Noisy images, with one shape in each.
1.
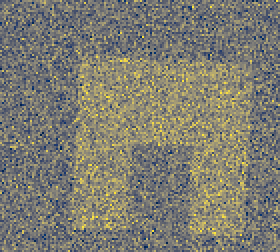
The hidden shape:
square with a notch
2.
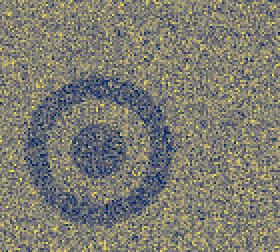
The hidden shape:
bullseye
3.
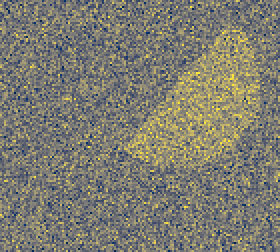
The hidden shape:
half disc
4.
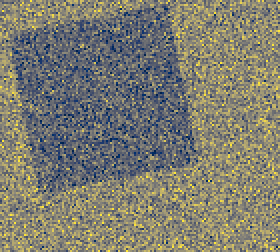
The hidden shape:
square
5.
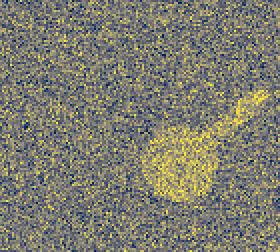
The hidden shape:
lollipop
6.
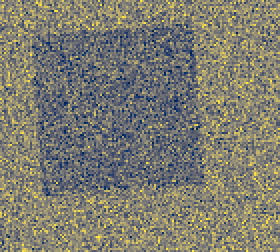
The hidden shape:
square
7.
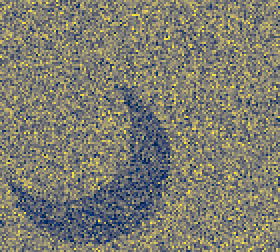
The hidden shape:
crescent
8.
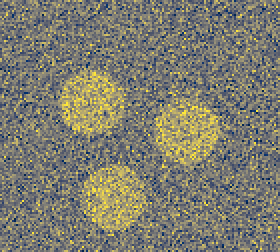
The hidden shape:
three dots
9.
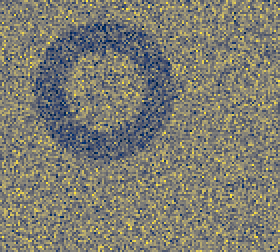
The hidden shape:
ring
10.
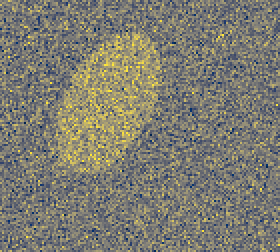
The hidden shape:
ellipse
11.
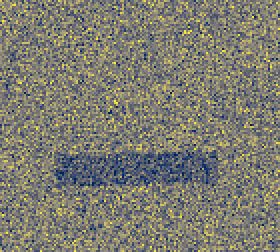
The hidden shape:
bar
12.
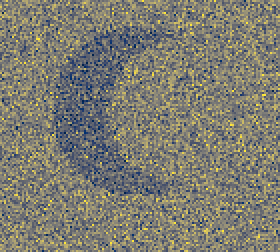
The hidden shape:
crescent
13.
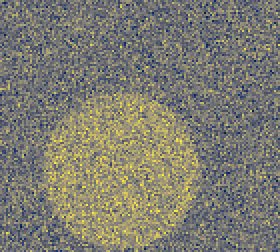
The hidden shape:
disc
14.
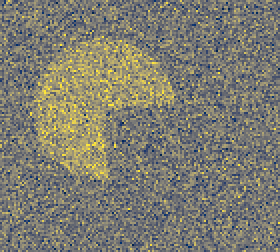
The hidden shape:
disc with a wedge cut out
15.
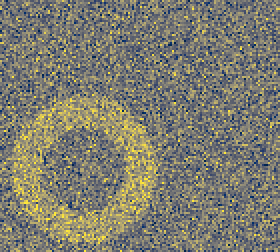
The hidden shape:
ring
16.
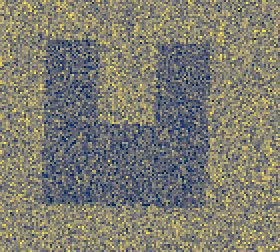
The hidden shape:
square with a notch
